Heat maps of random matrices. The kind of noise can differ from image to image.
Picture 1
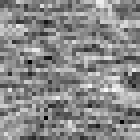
streaked along the rows
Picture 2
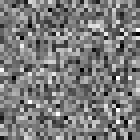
low rank plus noise
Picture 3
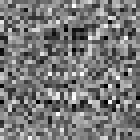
low rank plus noise
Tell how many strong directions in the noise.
two
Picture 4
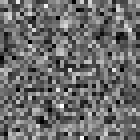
independent entries
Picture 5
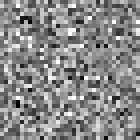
low rank plus noise
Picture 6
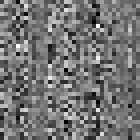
columns of uneven size
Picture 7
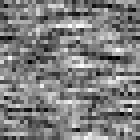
streaked along the rows
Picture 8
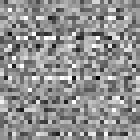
rows of uneven size
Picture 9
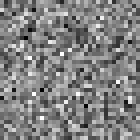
independent entries
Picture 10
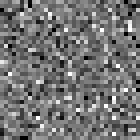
heavy tails
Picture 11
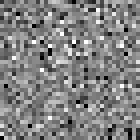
heavy tails
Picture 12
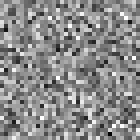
independent entries
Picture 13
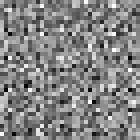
low rank plus noise
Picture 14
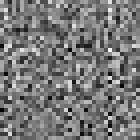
low rank plus noise
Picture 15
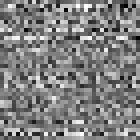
rows of uneven size
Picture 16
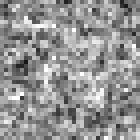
blotchy
